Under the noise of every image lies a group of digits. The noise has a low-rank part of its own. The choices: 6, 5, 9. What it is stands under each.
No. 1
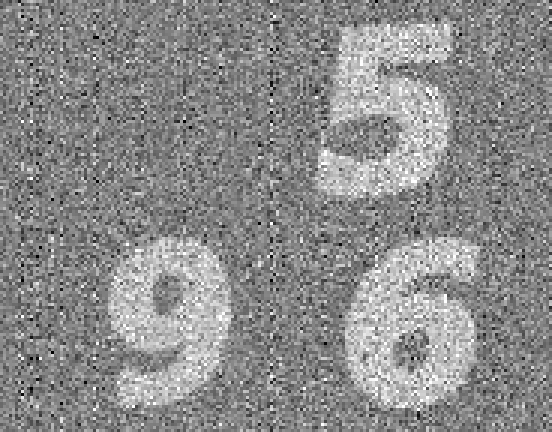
top right: light 5; bottom left: light 9; bottom right: light 6
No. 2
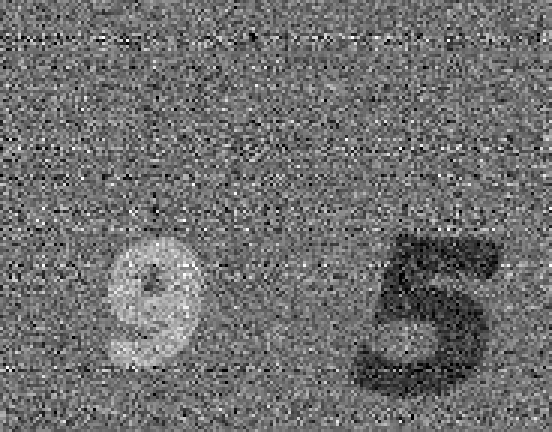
bottom left: light 9; bottom right: dark 5
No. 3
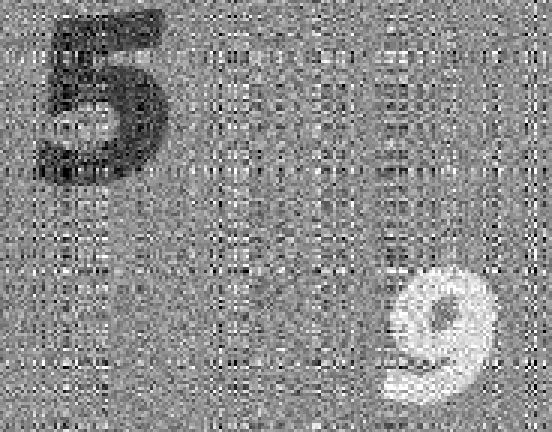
top left: dark 5; bottom right: light 9
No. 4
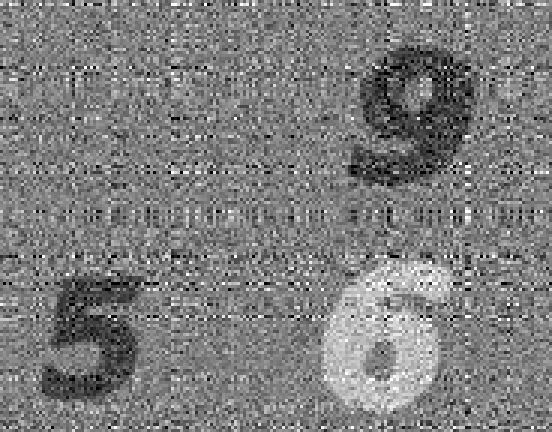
top right: dark 9; bottom left: dark 5; bottom right: light 6
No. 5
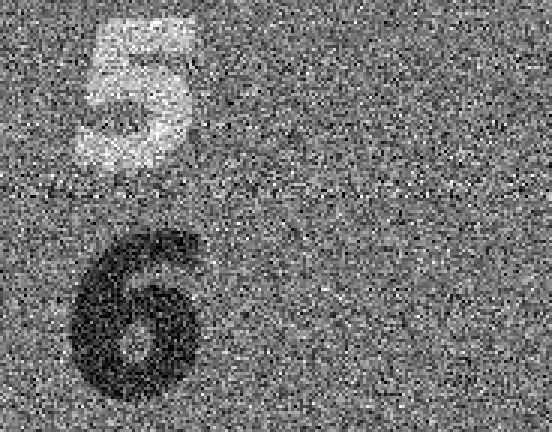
top left: light 5; bottom left: dark 6
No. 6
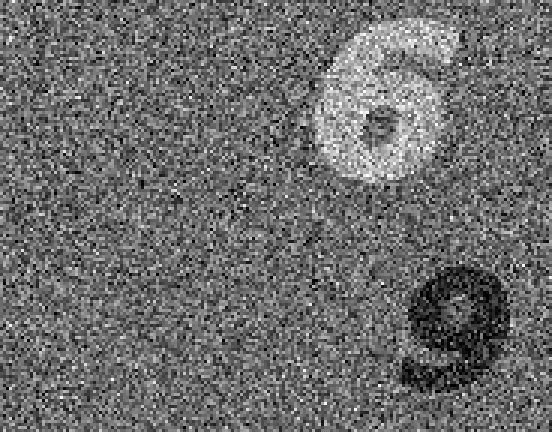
top right: light 6; bottom right: dark 9
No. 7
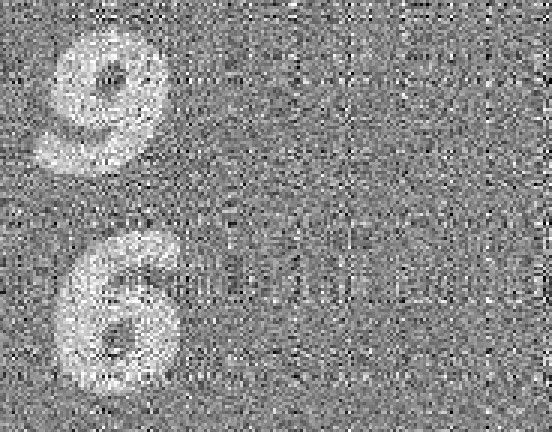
top left: light 9; bottom left: light 6
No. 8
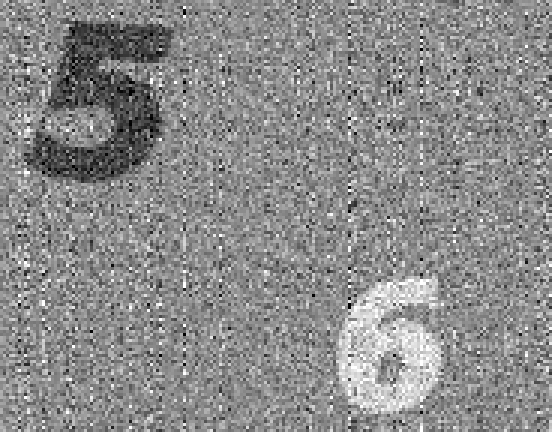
top left: dark 5; bottom right: light 6
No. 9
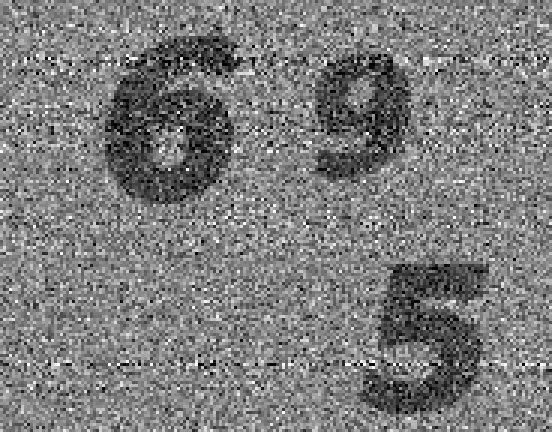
top left: dark 6; top right: dark 9; bottom right: dark 5
